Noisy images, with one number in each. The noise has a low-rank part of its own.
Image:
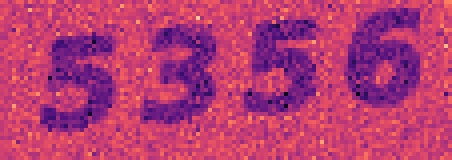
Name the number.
5356
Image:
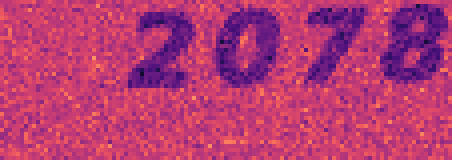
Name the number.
2078
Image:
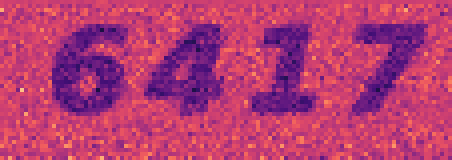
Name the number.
6417
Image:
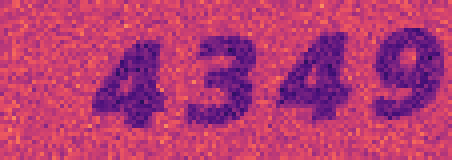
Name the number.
4349
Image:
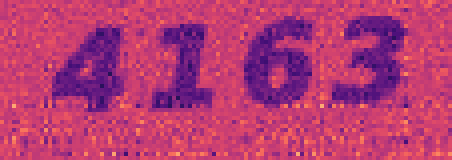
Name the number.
4163
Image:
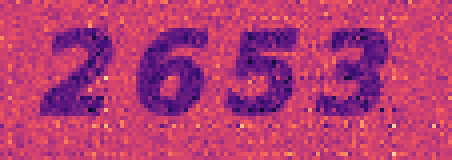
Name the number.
2653
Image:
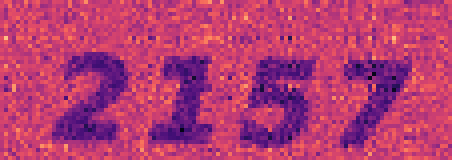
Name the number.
2157
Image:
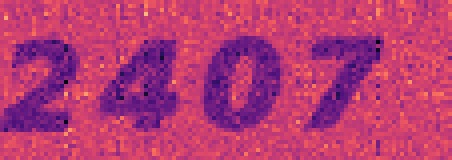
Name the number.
2407
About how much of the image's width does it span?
nearly all
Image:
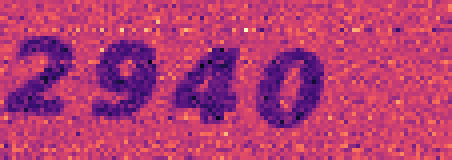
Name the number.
2940
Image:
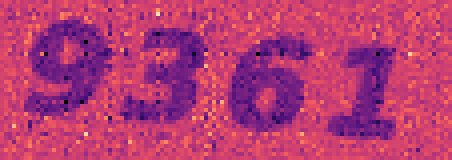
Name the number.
9361
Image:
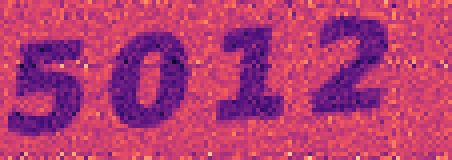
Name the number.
5012
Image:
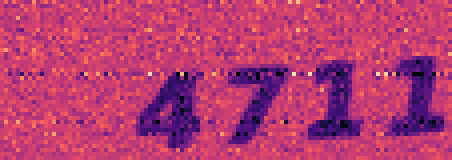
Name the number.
4711
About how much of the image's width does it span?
two thirds
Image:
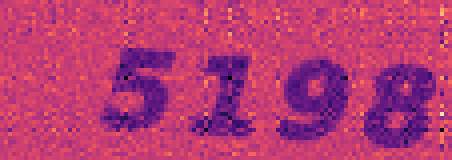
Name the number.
5198
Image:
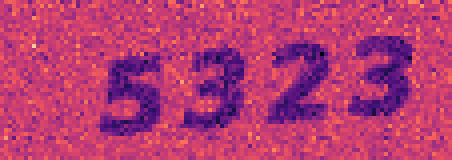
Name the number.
5323
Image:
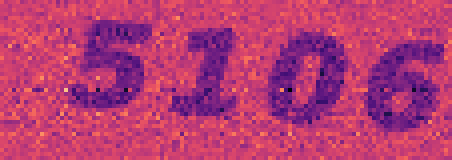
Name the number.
5106
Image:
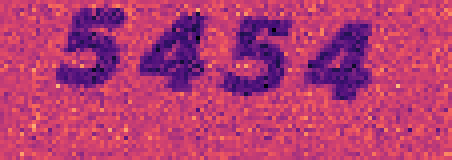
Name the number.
5454
